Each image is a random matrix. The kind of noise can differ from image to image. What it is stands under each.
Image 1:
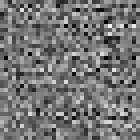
low rank plus noise
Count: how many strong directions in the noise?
three or four
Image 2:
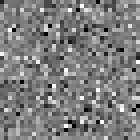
heavy tails
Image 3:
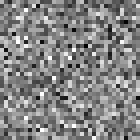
independent entries
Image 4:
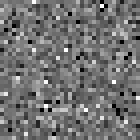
heavy tails
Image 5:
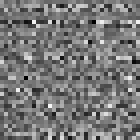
rows of uneven size
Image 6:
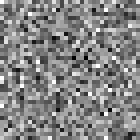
independent entries
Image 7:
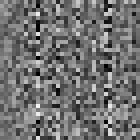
columns of uneven size
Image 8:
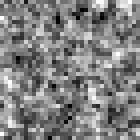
blotchy
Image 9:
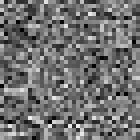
low rank plus noise
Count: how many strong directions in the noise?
three or four
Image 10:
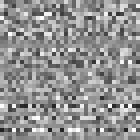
rows of uneven size
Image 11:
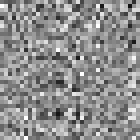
low rank plus noise
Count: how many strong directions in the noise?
two
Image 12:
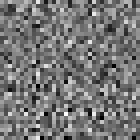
low rank plus noise
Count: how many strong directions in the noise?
three or four
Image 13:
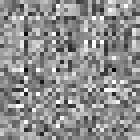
low rank plus noise
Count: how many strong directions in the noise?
one
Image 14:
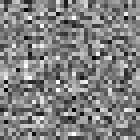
low rank plus noise
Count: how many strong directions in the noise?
three or four
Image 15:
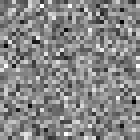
independent entries
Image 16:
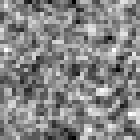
blotchy
